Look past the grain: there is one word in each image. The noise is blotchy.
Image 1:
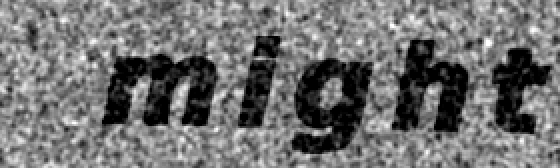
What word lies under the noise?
might
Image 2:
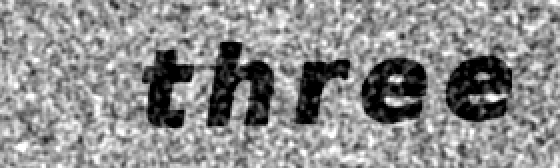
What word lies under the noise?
three
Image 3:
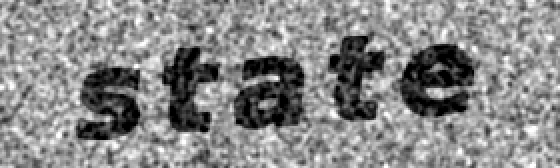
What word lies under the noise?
state
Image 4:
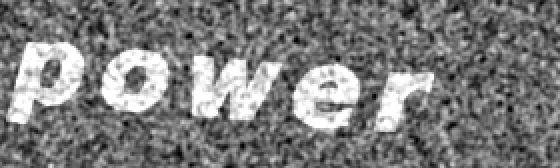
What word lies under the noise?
power
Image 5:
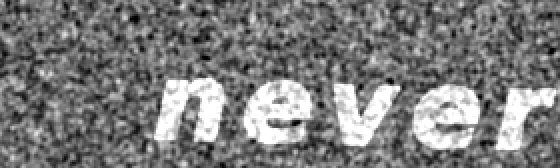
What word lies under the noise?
never
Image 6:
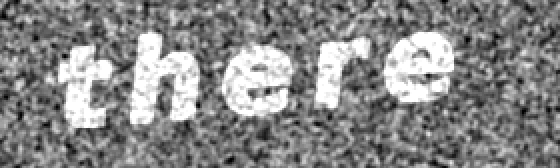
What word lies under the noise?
there
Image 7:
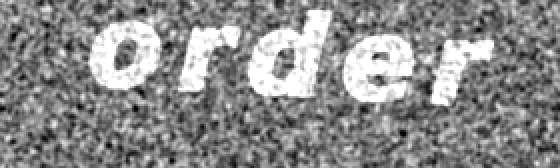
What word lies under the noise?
order
